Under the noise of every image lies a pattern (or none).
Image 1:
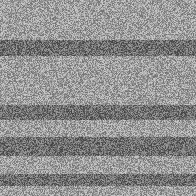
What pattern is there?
bands of rows
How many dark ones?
4
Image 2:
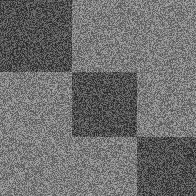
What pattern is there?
blocks along the diagonal
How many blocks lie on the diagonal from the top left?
3
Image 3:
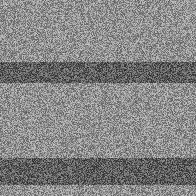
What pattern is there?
bands of rows
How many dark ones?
2
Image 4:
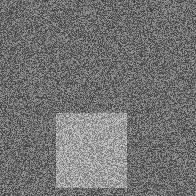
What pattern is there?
one block
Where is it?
bottom middle
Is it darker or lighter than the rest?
lighter
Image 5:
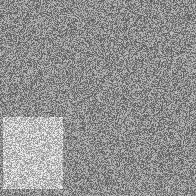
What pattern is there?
one block
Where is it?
bottom left
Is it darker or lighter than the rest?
lighter
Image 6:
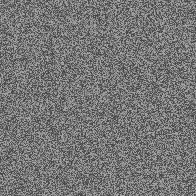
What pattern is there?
only noise
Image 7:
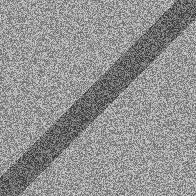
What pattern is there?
a diagonal band
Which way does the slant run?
bottom left to top right
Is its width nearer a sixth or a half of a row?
a sixth
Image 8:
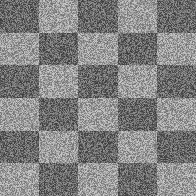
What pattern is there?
a checkerboard
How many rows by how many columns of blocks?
6 by 5
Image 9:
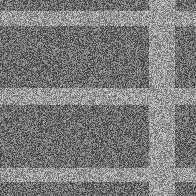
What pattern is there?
bands of rows crossing bands of columns
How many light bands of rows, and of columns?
3 and 1
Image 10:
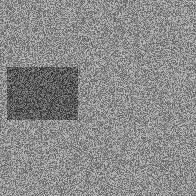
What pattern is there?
one block
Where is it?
middle left
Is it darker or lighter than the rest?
darker
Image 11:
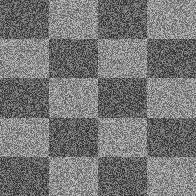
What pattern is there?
a checkerboard
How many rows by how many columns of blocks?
5 by 4
